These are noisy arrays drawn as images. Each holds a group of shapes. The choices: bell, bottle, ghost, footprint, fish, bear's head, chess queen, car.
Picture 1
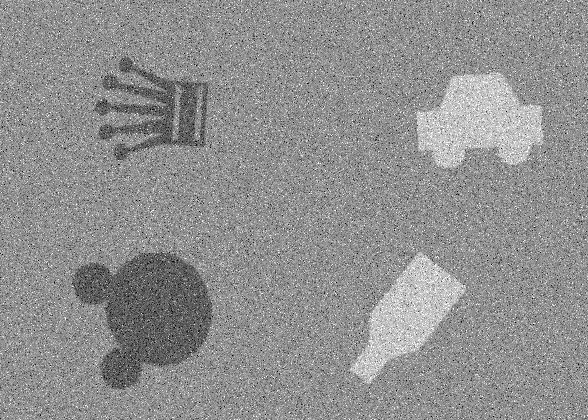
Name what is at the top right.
car
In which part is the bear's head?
bottom left
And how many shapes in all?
4
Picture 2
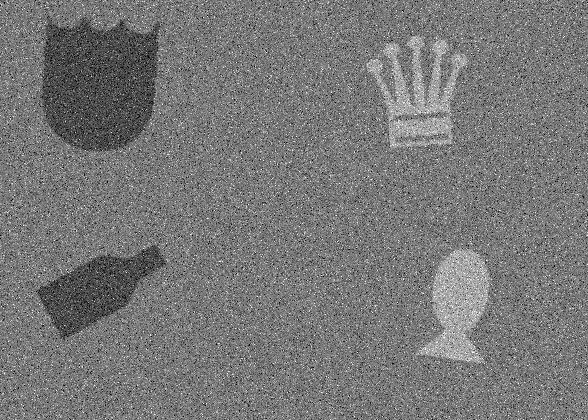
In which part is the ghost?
top left
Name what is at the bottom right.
fish
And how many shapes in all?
4
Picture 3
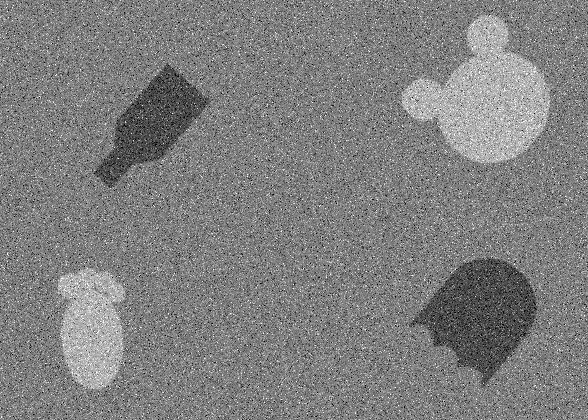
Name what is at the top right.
bear's head
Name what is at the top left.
bottle
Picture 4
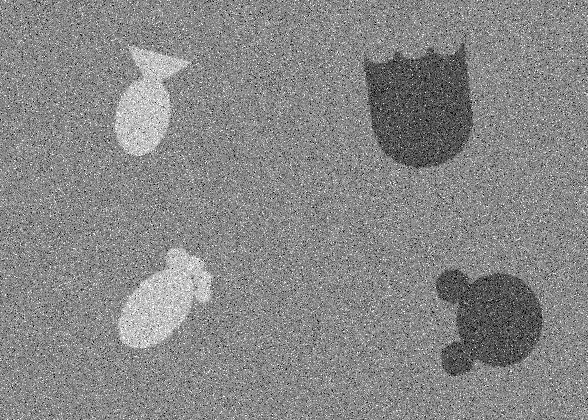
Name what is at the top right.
ghost
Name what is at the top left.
fish
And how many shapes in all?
4
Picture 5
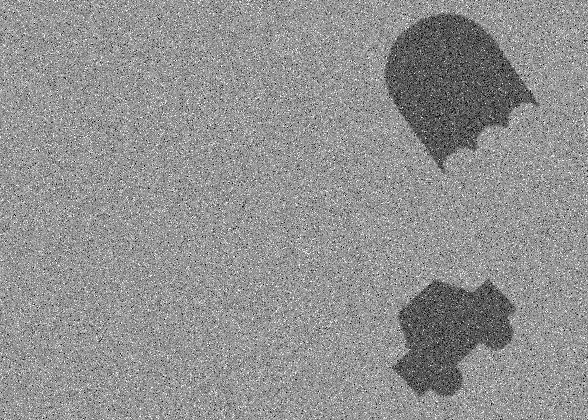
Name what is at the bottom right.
car
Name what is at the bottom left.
nothing
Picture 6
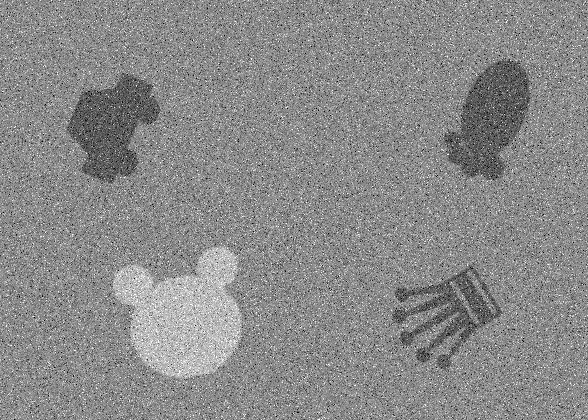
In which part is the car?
top left
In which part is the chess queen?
bottom right
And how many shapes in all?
4
